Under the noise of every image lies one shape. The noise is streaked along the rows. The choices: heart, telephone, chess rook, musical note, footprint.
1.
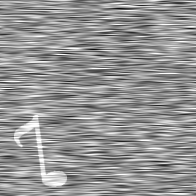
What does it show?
light musical note, bottom left
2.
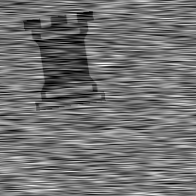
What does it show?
dark chess rook
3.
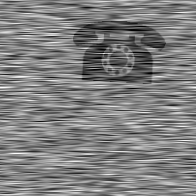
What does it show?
dark telephone
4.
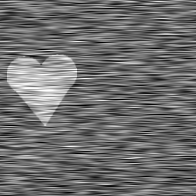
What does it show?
light heart, middle left
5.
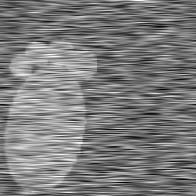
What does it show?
light footprint
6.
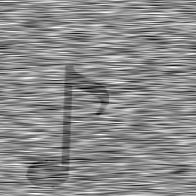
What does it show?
dark musical note
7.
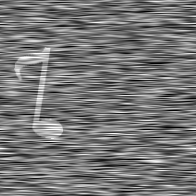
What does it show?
light musical note
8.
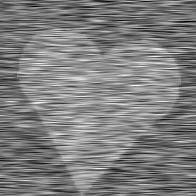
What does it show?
light heart
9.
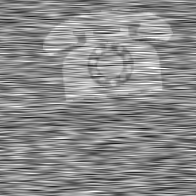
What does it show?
light telephone
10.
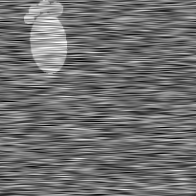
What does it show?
light footprint, top left
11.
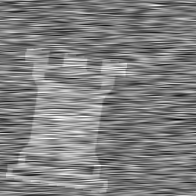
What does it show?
light chess rook
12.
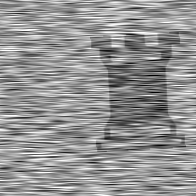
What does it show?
dark chess rook
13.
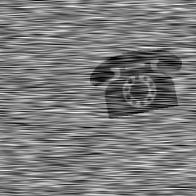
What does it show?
dark telephone
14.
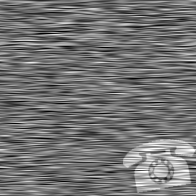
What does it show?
light telephone, bottom right
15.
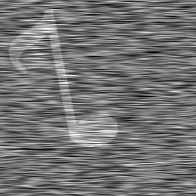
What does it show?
light musical note
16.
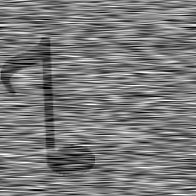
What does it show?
dark musical note
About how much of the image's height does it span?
two thirds
